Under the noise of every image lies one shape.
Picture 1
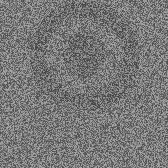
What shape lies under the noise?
bullseye
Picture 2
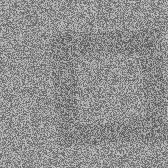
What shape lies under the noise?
square frame
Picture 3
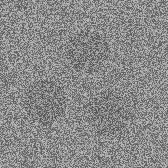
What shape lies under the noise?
three dots
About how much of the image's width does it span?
two thirds
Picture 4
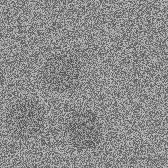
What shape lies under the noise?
three dots
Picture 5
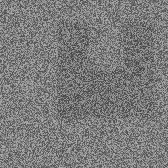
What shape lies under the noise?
square with a notch
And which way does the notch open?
up
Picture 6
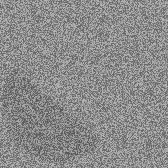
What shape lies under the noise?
half disc
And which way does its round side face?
down and left
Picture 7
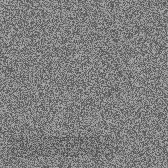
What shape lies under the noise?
bar
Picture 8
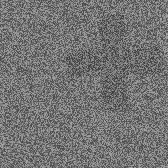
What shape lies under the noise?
cross
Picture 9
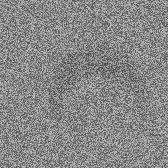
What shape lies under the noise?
crescent
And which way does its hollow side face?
down
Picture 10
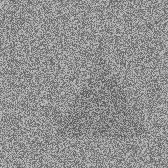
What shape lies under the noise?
triangle
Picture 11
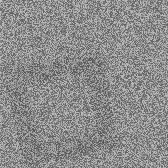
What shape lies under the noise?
square frame
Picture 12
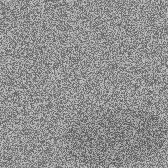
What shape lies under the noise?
ellipse
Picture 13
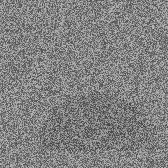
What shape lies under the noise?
half disc
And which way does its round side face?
up
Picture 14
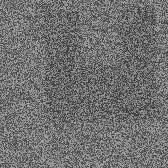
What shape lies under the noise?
square with a notch
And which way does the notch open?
up
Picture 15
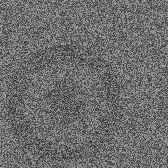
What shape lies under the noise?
bullseye
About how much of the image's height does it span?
two thirds
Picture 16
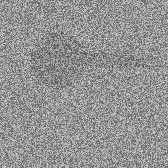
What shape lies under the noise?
lollipop
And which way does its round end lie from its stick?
left
